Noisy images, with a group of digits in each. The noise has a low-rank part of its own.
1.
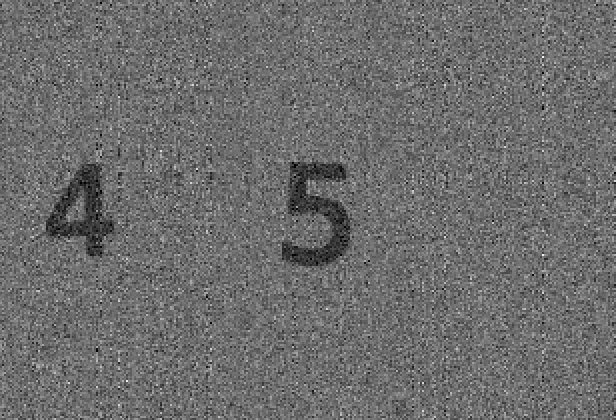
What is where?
middle left: 4; centre: 5
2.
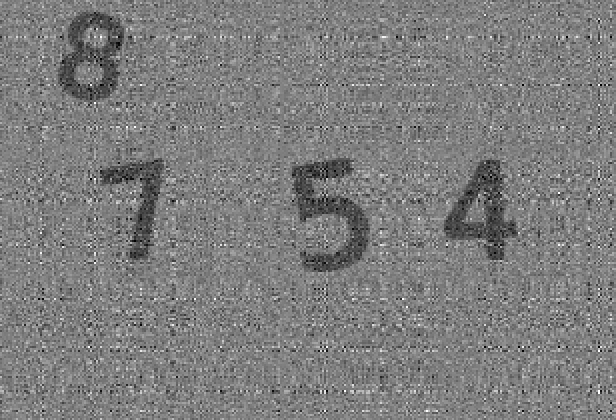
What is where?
top left: 8; middle left: 7; centre: 5; middle right: 4
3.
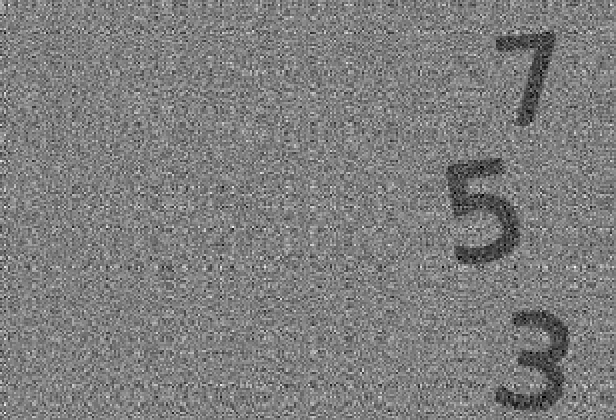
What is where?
top right: 7; middle right: 5; bottom right: 3
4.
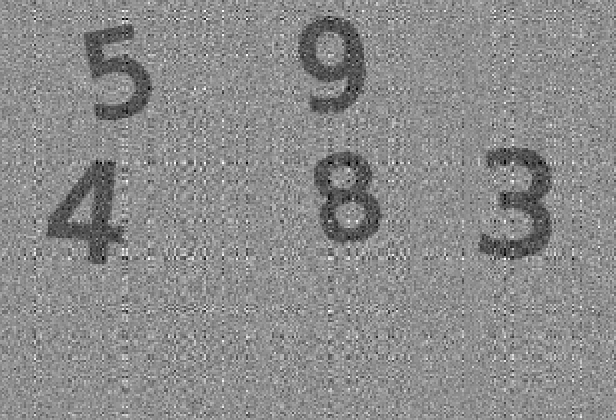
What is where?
top left: 5; top middle: 9; middle left: 4; centre: 8; middle right: 3
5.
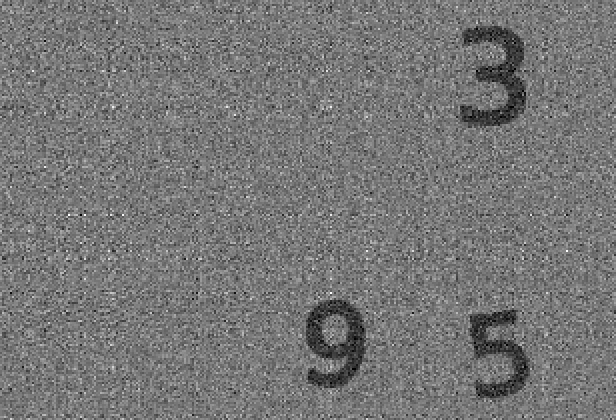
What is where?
top right: 3; bottom middle: 9; bottom right: 5
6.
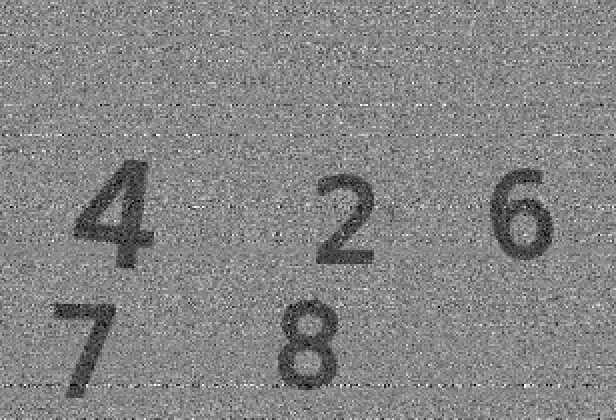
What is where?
middle left: 4; centre: 2; middle right: 6; bottom left: 7; bottom middle: 8
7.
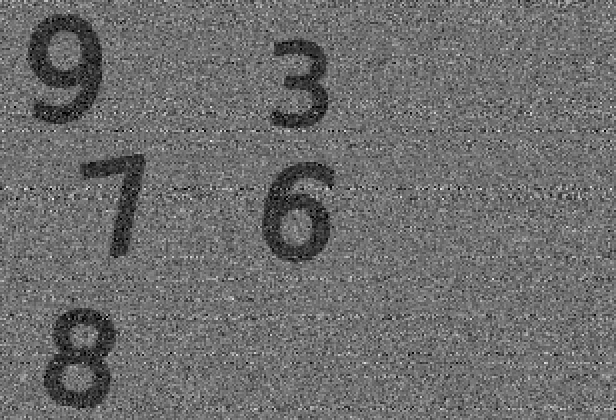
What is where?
top left: 9; top middle: 3; middle left: 7; centre: 6; bottom left: 8
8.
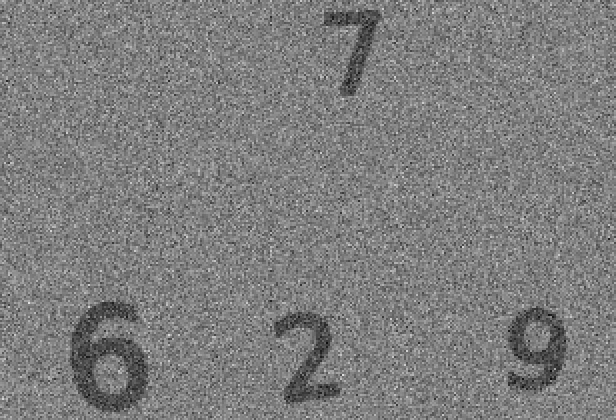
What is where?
top middle: 7; bottom left: 6; bottom middle: 2; bottom right: 9
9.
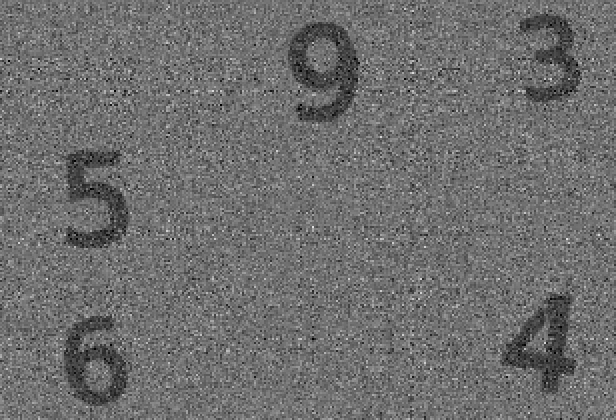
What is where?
top middle: 9; top right: 3; middle left: 5; bottom left: 6; bottom right: 4
